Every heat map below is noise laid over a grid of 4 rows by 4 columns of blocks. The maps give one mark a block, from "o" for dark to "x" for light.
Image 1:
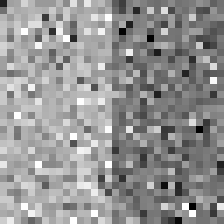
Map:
x x o o
x x o o
x x o o
x x o o
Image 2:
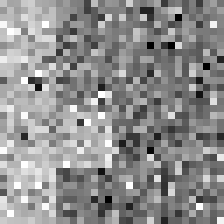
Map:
x o o o
x o o o
x x o o
x o o o
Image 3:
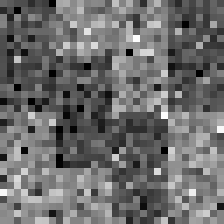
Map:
o x x o
o o x o
x o o x
x x o x
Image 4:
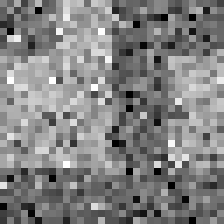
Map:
o x o o
x x o x
x x o x
o o o o
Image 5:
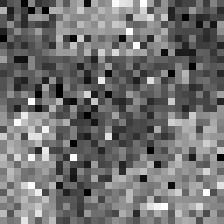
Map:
o x x o
o o o o
x o o x
x o x x
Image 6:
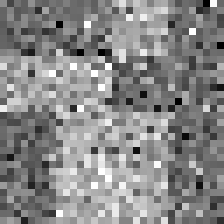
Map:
o o x o
x x o o
o x x o
o x x o
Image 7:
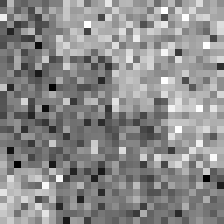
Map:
o x x x
o o x x
o o o x
x o o o
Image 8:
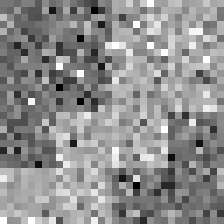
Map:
o o x x
o o x x
o x x o
x x o o
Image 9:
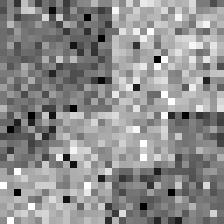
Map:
o o x x
o o x x
o x x o
x x o o
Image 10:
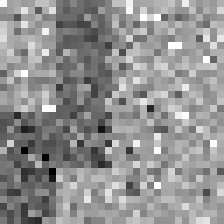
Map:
x o x x
x o x x
o o x x
o x x x
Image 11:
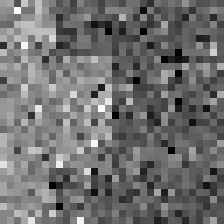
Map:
x o o o
x x o o
x x o o
x o o o
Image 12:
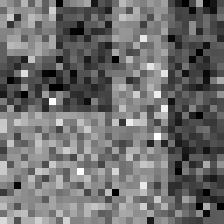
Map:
x o x o
o o x o
x x x o
x x x o
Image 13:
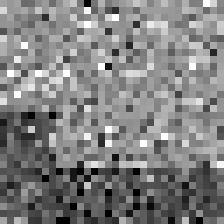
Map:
x x x x
x x x x
o x x x
o o o o
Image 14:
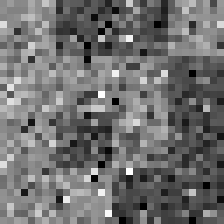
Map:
x o o x
x x x o
x o x o
x x o o
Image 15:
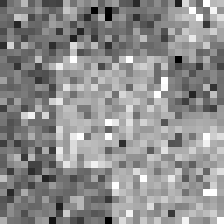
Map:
o o o x
o x x o
o x x x
o o x x
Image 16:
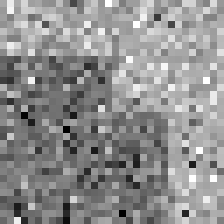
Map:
x x x x
o o x x
o o o x
o o o x
